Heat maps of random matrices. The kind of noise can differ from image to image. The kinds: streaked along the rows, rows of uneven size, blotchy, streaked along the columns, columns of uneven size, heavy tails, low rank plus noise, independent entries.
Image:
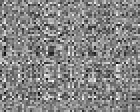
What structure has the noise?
low rank plus noise
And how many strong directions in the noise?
two
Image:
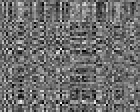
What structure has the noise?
low rank plus noise
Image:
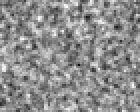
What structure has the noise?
blotchy
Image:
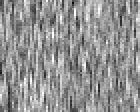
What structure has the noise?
streaked along the columns
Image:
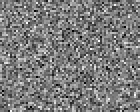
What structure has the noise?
independent entries
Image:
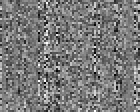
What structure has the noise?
columns of uneven size
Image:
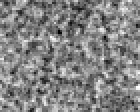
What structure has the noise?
blotchy
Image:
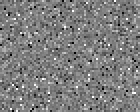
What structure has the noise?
heavy tails
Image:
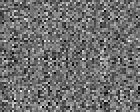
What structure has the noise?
low rank plus noise
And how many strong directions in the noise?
three or four
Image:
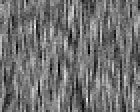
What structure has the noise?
streaked along the columns
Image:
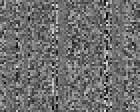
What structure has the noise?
columns of uneven size
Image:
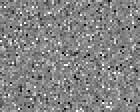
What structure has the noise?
heavy tails
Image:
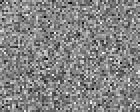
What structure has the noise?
independent entries
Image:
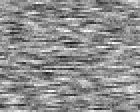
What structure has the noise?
streaked along the rows
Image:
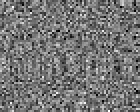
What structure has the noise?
low rank plus noise
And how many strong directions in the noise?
five to eight
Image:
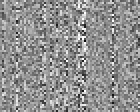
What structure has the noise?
columns of uneven size
